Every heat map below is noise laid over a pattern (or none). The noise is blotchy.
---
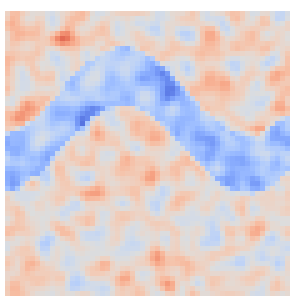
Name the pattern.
a wavy band
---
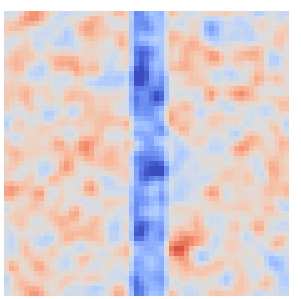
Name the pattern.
one vertical stripe
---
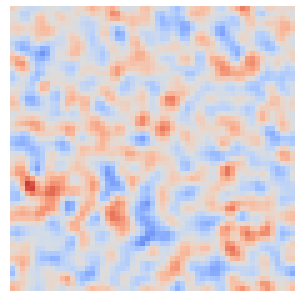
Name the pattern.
only noise
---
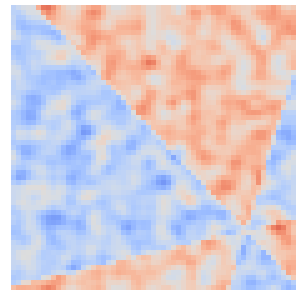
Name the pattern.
spokes from one point
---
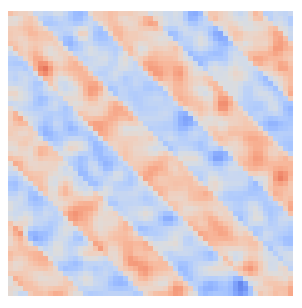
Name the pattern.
diagonal stripes
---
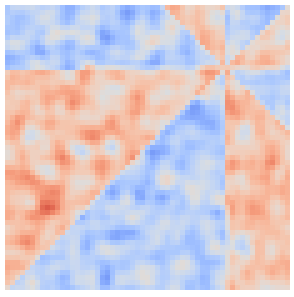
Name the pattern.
spokes from one point
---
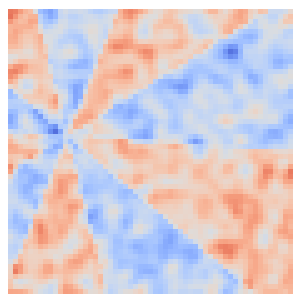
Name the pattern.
spokes from one point
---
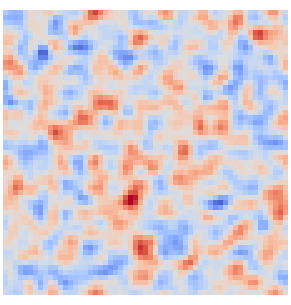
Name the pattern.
only noise
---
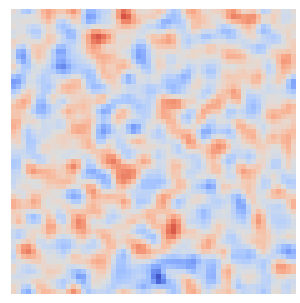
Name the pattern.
only noise
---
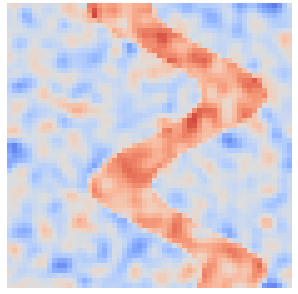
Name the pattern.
a wavy band
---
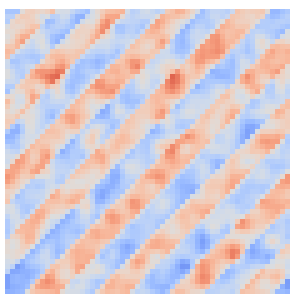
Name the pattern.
diagonal stripes
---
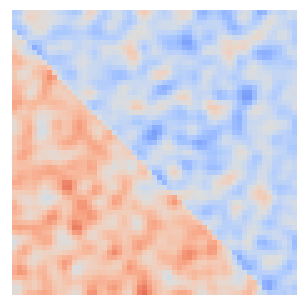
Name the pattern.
a sharp edge
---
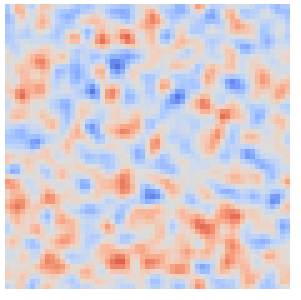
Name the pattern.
only noise
